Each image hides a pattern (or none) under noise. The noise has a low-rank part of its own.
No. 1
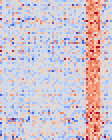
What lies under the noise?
one band of columns
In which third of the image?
right
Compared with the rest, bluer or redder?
redder
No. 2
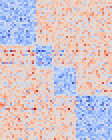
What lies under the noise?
blocks along the diagonal
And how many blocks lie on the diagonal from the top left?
4
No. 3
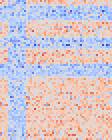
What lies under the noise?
bands of rows crossing bands of columns
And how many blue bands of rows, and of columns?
3 and 1
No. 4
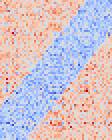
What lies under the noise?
a diagonal band
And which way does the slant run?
bottom left to top right
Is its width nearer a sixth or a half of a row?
a half
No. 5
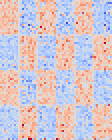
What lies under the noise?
a checkerboard
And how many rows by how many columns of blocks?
4 by 6
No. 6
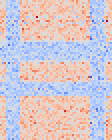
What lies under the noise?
bands of rows crossing bands of columns
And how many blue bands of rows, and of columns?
2 and 2
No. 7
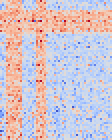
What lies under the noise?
bands of rows crossing bands of columns
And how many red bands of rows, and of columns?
1 and 2
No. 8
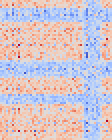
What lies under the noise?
bands of rows crossing bands of columns
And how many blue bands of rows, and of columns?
3 and 1
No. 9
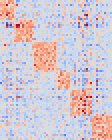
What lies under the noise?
blocks along the diagonal
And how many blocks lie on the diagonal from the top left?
6
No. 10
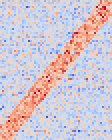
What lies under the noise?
a diagonal band
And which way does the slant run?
bottom left to top right
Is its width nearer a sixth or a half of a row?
a sixth
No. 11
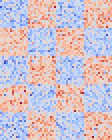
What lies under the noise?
a checkerboard
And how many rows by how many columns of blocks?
5 by 4
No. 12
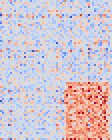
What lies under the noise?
one block
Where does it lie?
bottom right
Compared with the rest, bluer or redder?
redder
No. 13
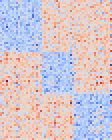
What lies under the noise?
blocks along the diagonal
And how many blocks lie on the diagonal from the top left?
3
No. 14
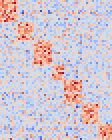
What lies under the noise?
blocks along the diagonal
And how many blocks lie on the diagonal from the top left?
7
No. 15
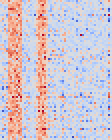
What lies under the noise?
bands of columns
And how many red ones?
2
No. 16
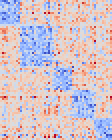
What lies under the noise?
blocks along the diagonal
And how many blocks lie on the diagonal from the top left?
5
